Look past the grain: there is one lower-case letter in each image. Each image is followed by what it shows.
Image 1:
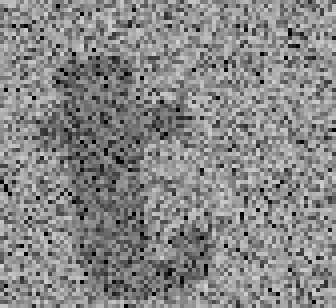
dark t
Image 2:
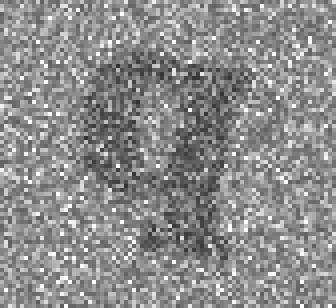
dark q
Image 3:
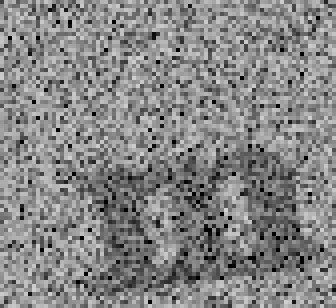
dark m
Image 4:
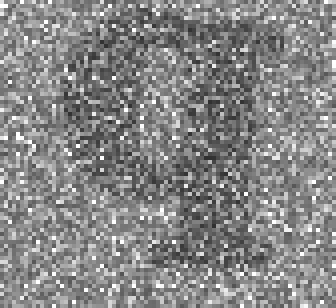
dark q
